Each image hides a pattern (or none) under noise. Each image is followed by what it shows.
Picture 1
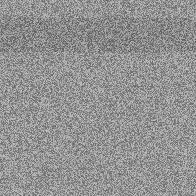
one band of rows
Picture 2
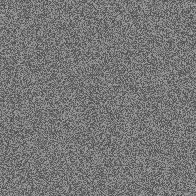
only noise
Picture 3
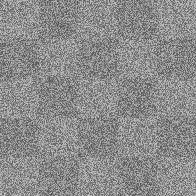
a checkerboard
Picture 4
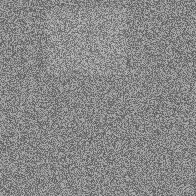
one block
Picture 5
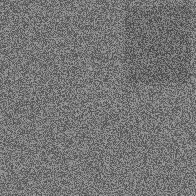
one block
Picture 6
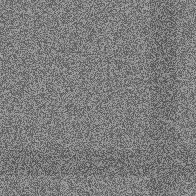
bands of rows crossing bands of columns
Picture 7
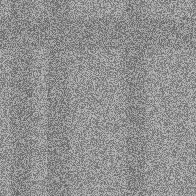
bands of rows crossing bands of columns
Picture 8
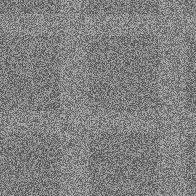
bands of rows crossing bands of columns
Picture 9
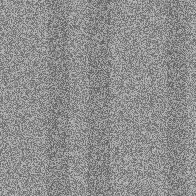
bands of columns
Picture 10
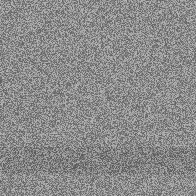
one band of rows
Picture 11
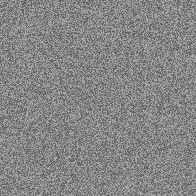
only noise
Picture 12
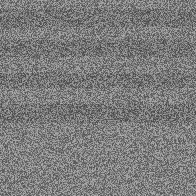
bands of rows
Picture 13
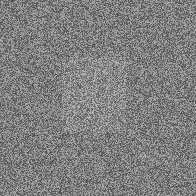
one block
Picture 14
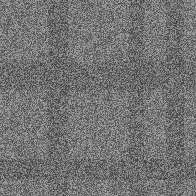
bands of rows crossing bands of columns
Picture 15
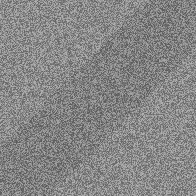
a diagonal band
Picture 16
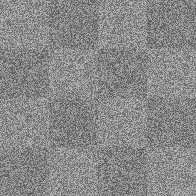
a checkerboard
